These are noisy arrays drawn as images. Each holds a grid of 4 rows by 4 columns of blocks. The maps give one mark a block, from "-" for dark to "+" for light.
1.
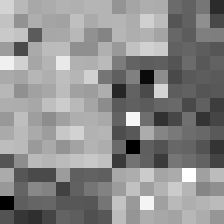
+ + + -
+ + - -
+ + - -
- - + +
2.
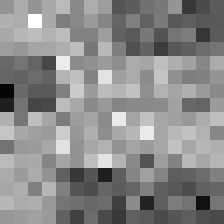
+ + - -
- + + +
+ + + +
+ - - -
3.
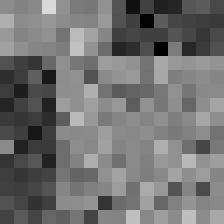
+ + - -
- + + +
- + + +
- + + +
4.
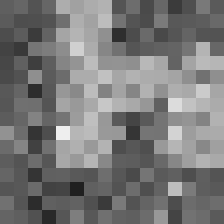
- + - -
- + + +
- + - +
- - - -
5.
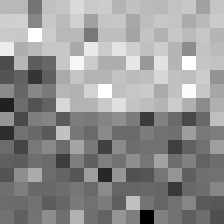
+ + + +
- + + +
- - - -
- - - -
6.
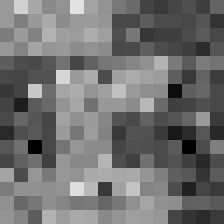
+ + - -
- + + -
- + - -
+ + + -
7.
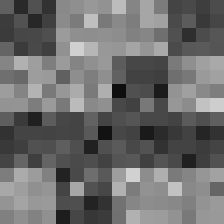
- + + -
+ + - +
- - - -
+ - + +
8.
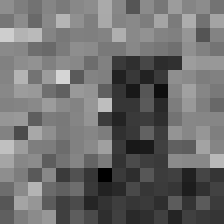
+ + + +
+ + - +
+ + - +
+ - - -
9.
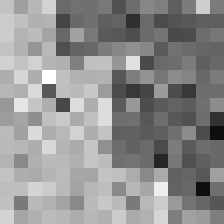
+ - - -
+ + - -
+ + - -
+ + + -
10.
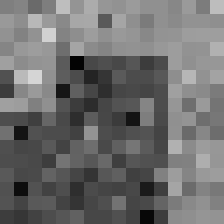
+ + + +
+ - - +
- - - +
- - - +
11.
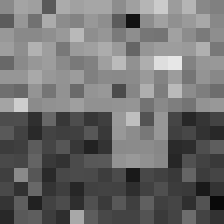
+ + + +
+ + + +
- - + -
- - - -
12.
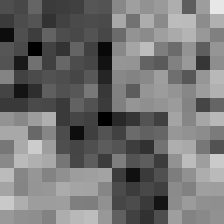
- - + +
- - + +
+ - - +
+ + - +
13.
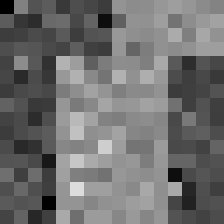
- - + +
- + + -
- + + -
- + + -
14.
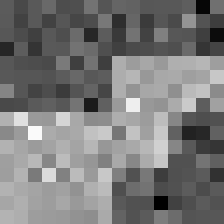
- - - -
- - + +
+ + + -
+ + - -
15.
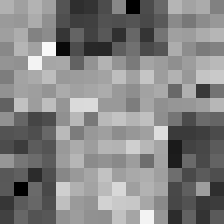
+ - - +
+ + + +
- + + -
- + + -
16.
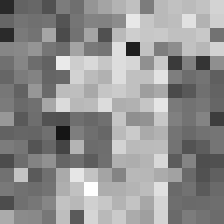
- - + +
- + + -
- - + -
- + + -
